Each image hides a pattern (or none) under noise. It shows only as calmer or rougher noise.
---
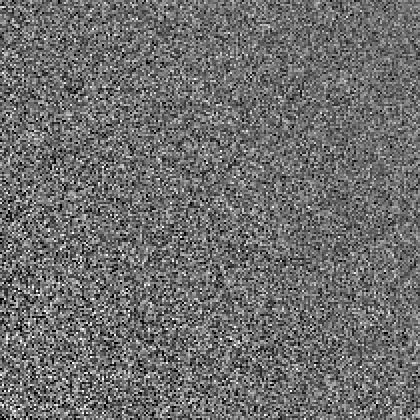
a smooth slope
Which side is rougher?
bottom left
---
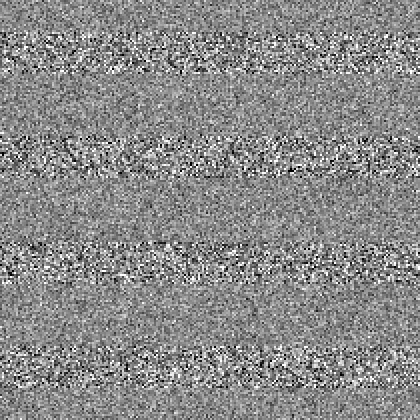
horizontal stripes
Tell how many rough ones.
4
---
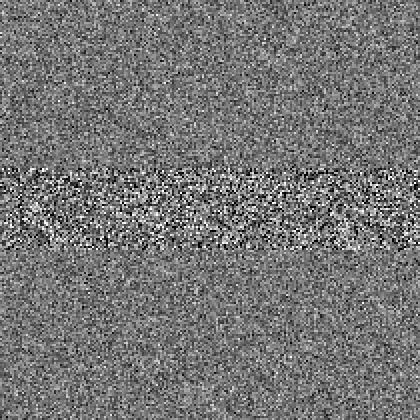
one horizontal stripe
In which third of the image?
middle
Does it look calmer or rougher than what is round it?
rougher
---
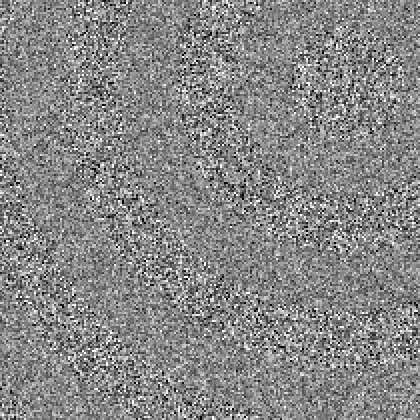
rings round one point
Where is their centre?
top right
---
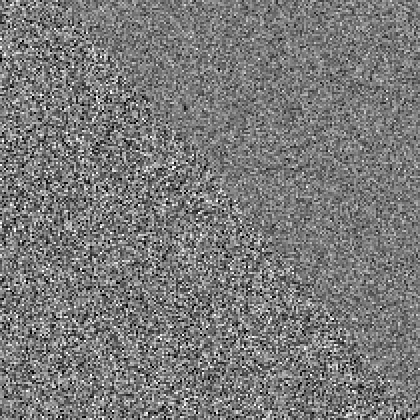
a sharp edge
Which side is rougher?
bottom left
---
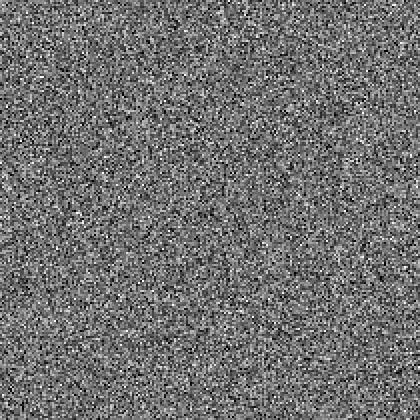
only noise
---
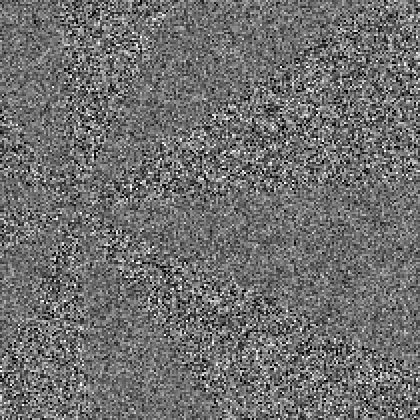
spokes from one point
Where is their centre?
middle left
